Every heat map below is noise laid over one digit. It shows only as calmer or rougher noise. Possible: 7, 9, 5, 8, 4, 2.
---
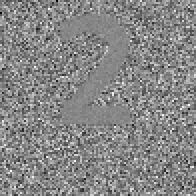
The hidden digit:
2
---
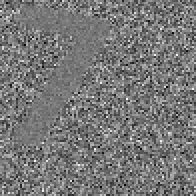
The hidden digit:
7
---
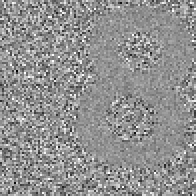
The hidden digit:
8
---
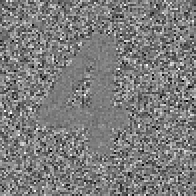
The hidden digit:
4
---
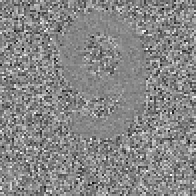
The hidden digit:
9
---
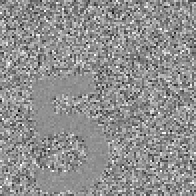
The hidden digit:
5
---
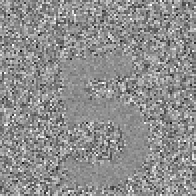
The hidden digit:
5
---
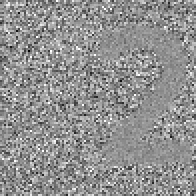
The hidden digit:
2
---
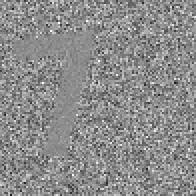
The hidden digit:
7
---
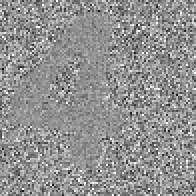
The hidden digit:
4
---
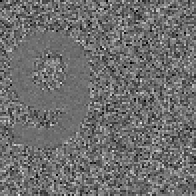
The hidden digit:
9
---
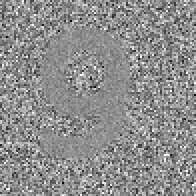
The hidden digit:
9
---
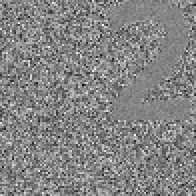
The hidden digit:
2
